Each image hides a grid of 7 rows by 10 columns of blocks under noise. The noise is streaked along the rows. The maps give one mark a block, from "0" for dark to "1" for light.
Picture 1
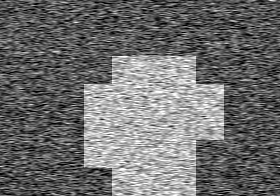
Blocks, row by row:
0 0 0 0 0 0 0 0 0 0
0 0 0 0 0 0 0 0 0 0
0 0 0 0 1 1 1 0 0 0
0 0 0 1 1 1 1 1 0 0
0 0 0 1 1 1 1 1 0 0
0 0 0 1 1 1 1 0 0 0
0 0 0 0 1 1 1 0 0 0
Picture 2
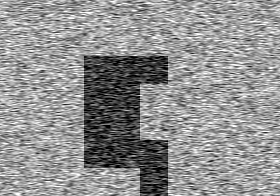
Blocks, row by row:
1 1 1 1 1 1 1 1 1 1
1 1 1 1 1 1 1 1 1 1
1 1 1 0 0 0 1 1 1 1
1 1 1 0 0 1 1 1 1 1
1 1 1 0 0 1 1 1 1 1
1 1 1 0 0 0 1 1 1 1
1 1 1 1 1 0 1 1 1 1
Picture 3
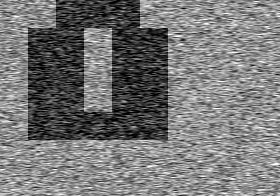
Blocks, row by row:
1 1 0 0 0 1 1 1 1 1
1 0 0 1 0 0 1 1 1 1
1 0 0 1 0 0 1 1 1 1
1 0 0 1 0 0 1 1 1 1
1 0 0 0 0 0 1 1 1 1
1 1 1 1 1 1 1 1 1 1
1 1 1 1 1 1 1 1 1 1
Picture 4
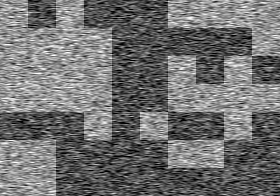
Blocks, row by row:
1 0 1 0 0 0 1 1 1 1
1 1 1 1 0 0 0 0 0 1
1 1 1 1 0 0 1 0 1 0
1 1 1 1 0 0 1 1 1 1
0 0 0 1 0 1 0 0 1 0
1 1 0 0 0 0 1 1 0 0
1 1 0 0 0 0 0 0 0 0
